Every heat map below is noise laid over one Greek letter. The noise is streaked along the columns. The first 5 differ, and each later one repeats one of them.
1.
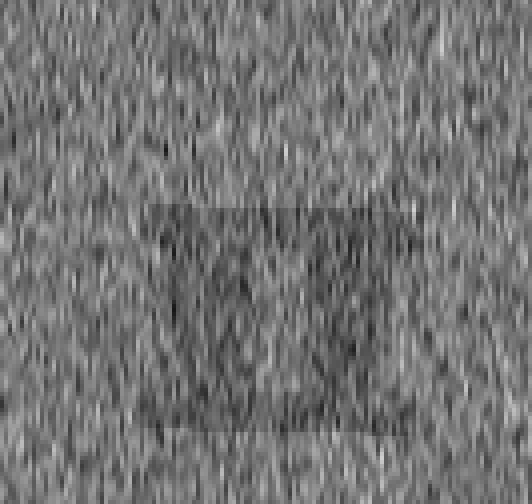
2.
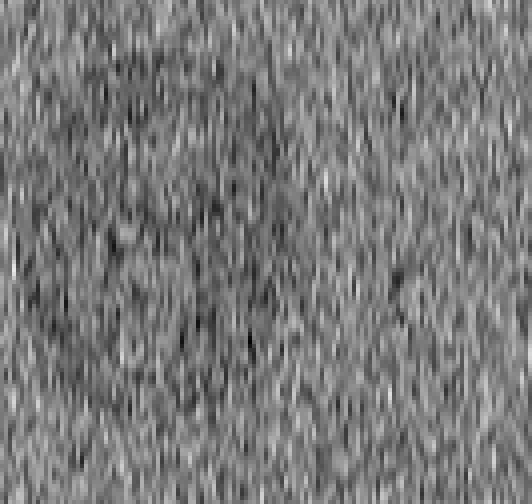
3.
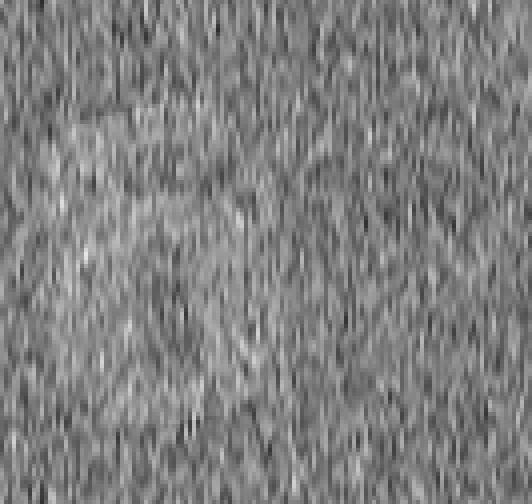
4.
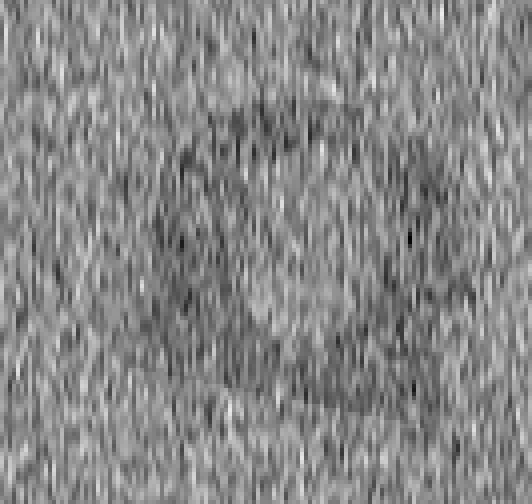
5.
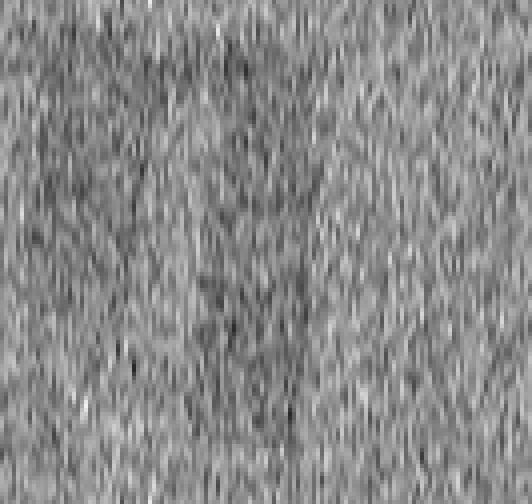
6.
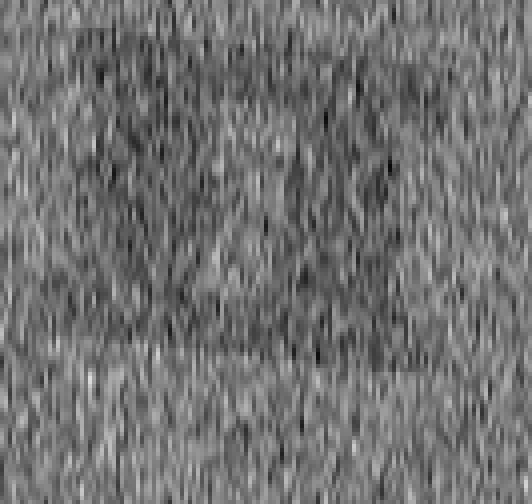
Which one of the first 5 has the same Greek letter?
1
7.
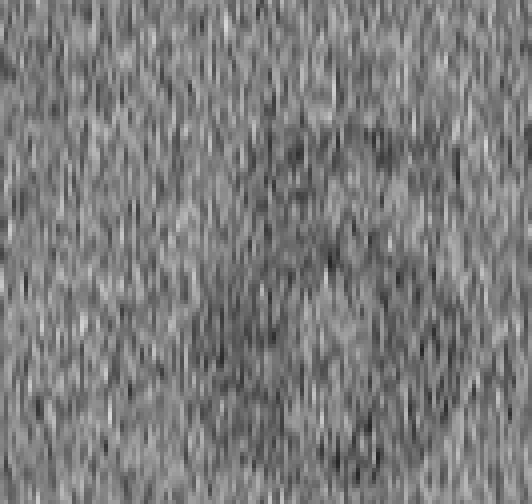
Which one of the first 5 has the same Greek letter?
3
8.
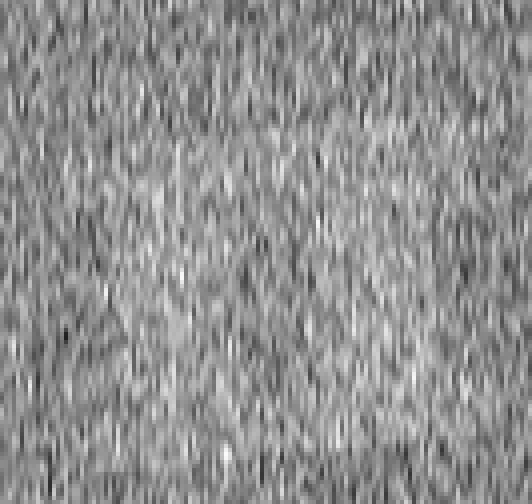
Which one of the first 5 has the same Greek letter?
1
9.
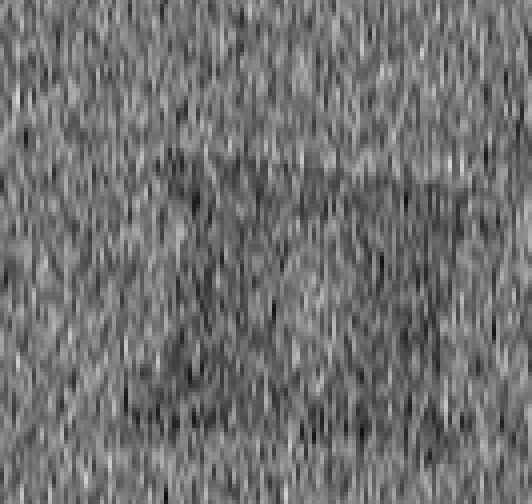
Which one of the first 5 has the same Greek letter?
1
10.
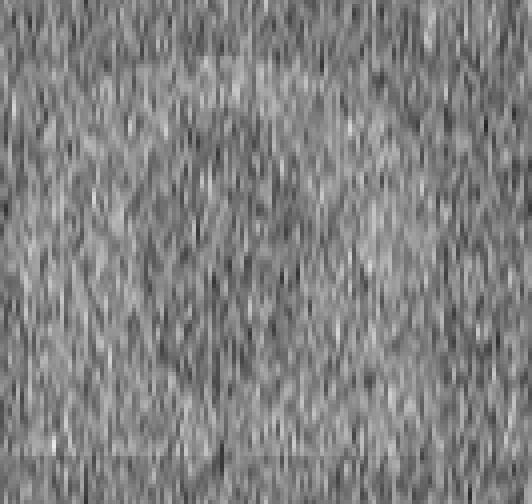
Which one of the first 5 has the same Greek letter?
4
